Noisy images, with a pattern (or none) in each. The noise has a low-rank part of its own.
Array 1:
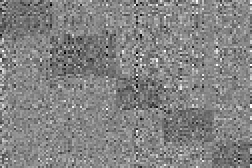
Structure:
blocks along the diagonal
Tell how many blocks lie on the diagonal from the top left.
5
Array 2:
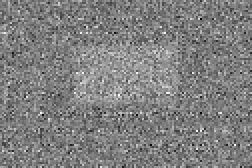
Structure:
one block
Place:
centre
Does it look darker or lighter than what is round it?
lighter
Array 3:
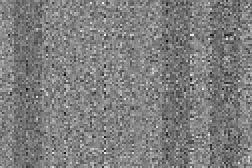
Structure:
bands of columns
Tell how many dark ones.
3
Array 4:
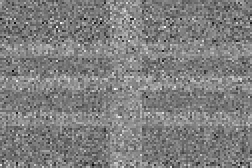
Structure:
bands of rows crossing bands of columns
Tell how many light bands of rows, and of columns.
3 and 1
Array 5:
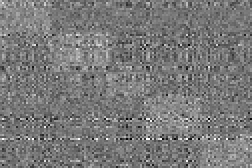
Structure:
blocks along the diagonal
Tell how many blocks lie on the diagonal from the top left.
5
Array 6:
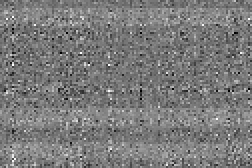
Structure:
bands of rows
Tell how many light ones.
3
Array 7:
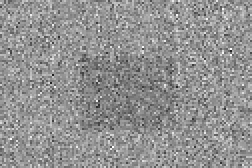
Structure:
one block
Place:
centre
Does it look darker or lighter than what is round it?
darker
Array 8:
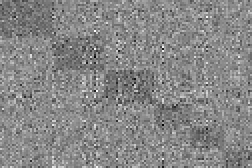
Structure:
blocks along the diagonal
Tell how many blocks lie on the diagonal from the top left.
6
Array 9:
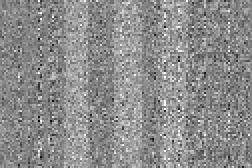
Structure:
bands of columns
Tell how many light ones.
3
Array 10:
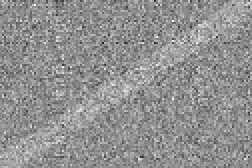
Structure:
a diagonal band
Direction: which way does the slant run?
bottom left to top right
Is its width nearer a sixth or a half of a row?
a sixth
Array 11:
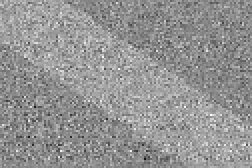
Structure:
a diagonal band
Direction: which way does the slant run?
top left to bottom right
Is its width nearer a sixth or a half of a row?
a half
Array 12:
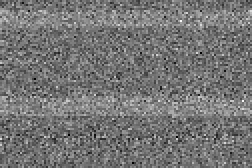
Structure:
bands of rows
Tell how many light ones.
2
